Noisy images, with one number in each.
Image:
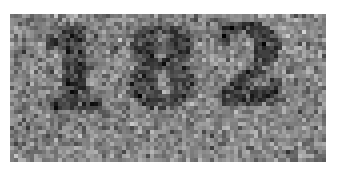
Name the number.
182
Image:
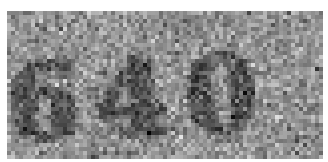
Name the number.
640
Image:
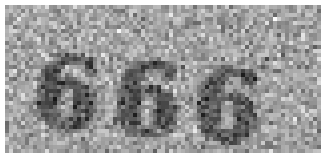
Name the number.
666
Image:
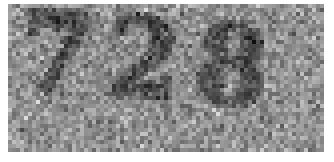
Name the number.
728
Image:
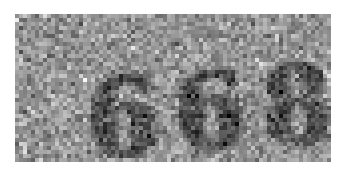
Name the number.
668
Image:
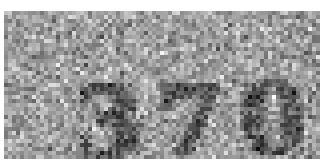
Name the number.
370
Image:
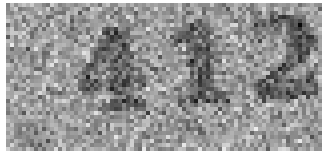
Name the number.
412
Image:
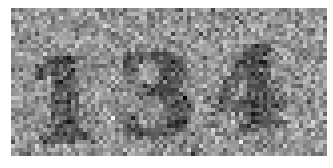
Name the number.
134
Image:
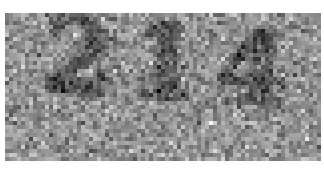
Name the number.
214
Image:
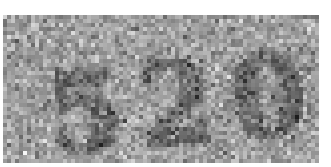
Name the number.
520
